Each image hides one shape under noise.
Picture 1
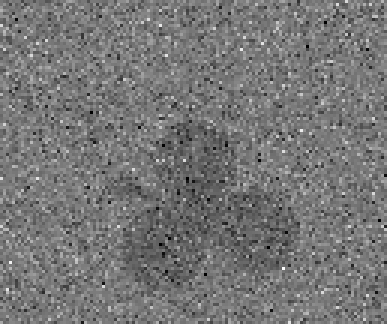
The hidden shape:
club
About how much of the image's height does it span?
half
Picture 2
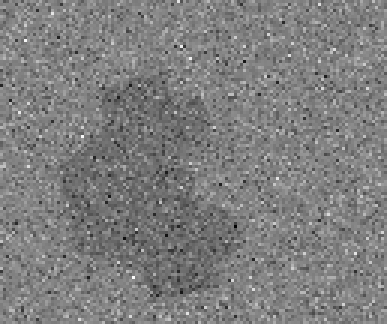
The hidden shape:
car
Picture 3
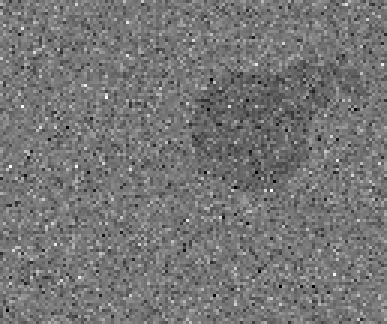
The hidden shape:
pear
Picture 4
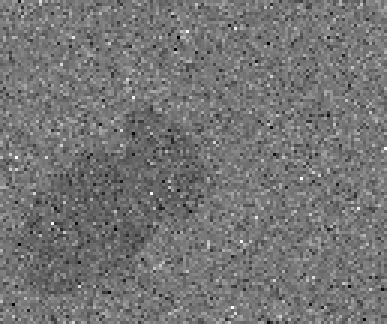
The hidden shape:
footprint
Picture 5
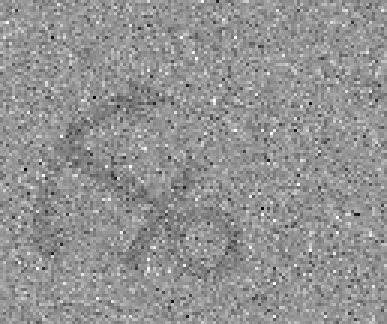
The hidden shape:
anchor
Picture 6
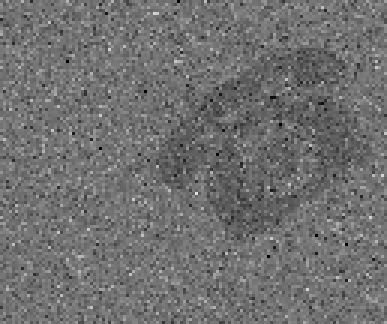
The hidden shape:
telephone
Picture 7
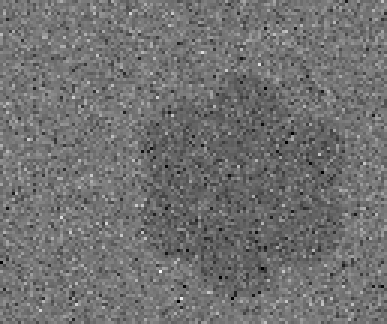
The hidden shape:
flower
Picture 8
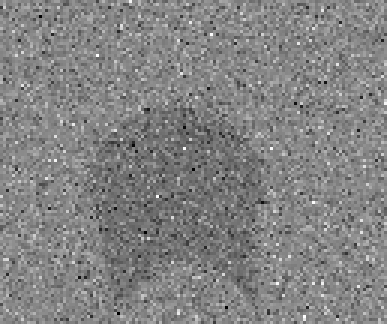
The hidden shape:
cat's head
